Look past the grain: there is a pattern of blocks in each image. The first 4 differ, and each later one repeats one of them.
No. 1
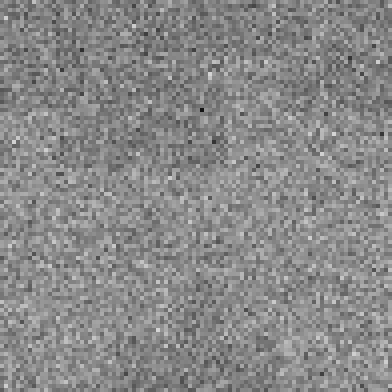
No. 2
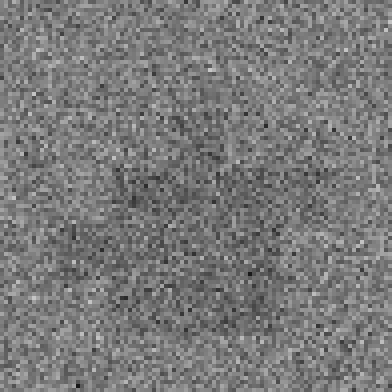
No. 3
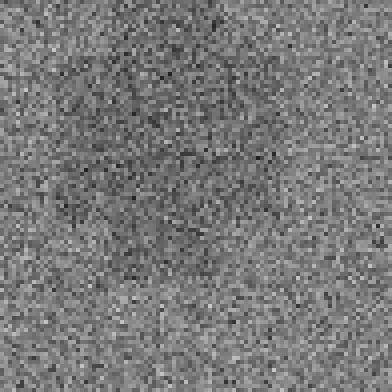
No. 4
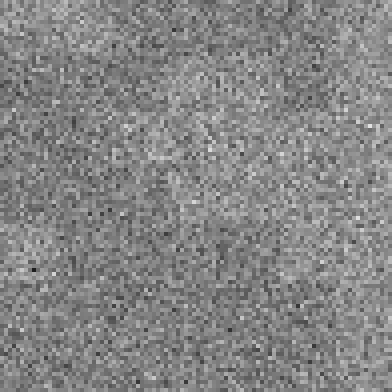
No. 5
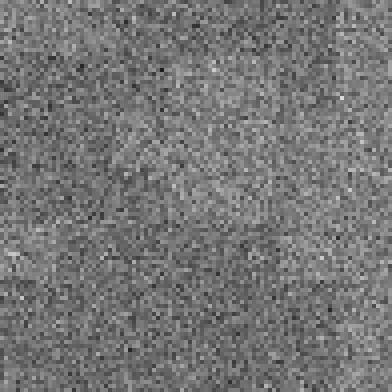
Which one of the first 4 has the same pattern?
4
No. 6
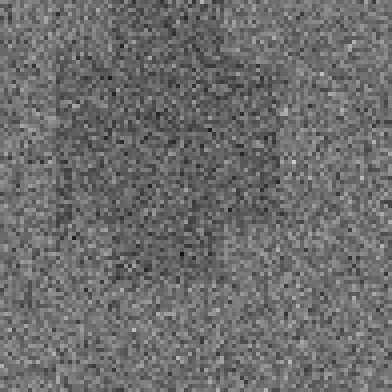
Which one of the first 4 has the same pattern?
3
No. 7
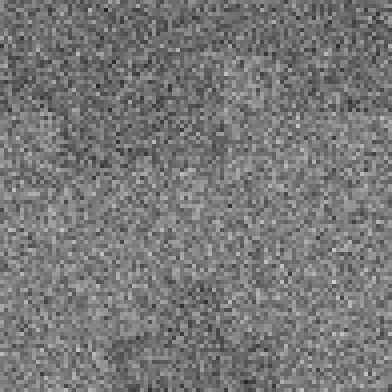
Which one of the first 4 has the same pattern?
1
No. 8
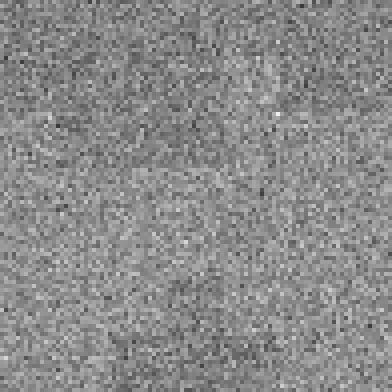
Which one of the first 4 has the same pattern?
1
